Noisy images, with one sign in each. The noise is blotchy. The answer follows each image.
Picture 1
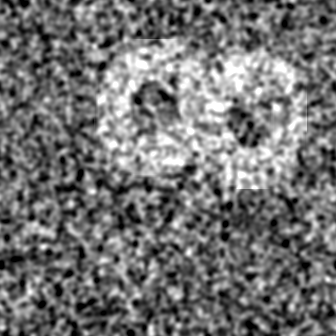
light infinity sign
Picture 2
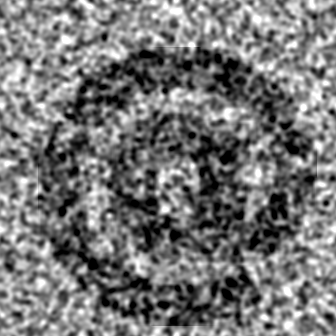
dark at sign
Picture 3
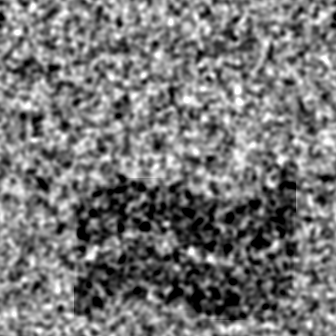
dark approximately sign
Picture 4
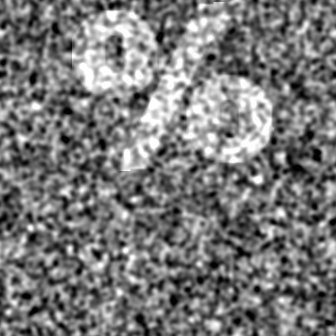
light percent sign
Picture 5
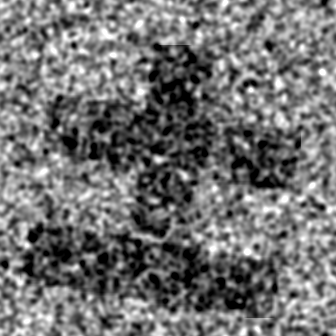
dark plus-minus sign
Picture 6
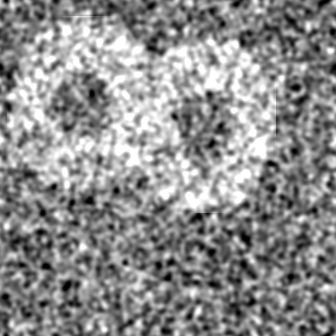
light infinity sign
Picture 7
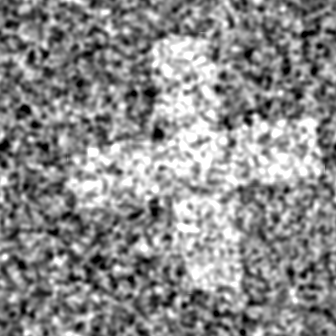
light plus sign
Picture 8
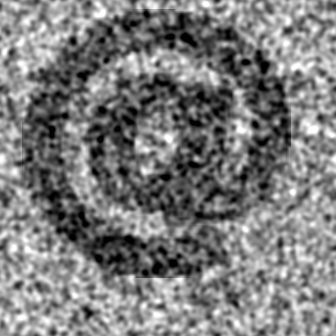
dark at sign
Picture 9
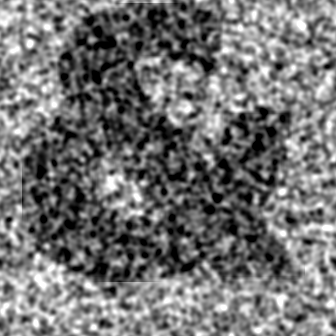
dark ampersand
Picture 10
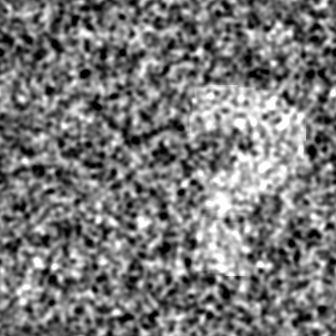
light question mark
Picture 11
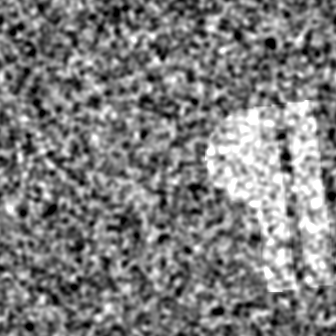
light pilcrow
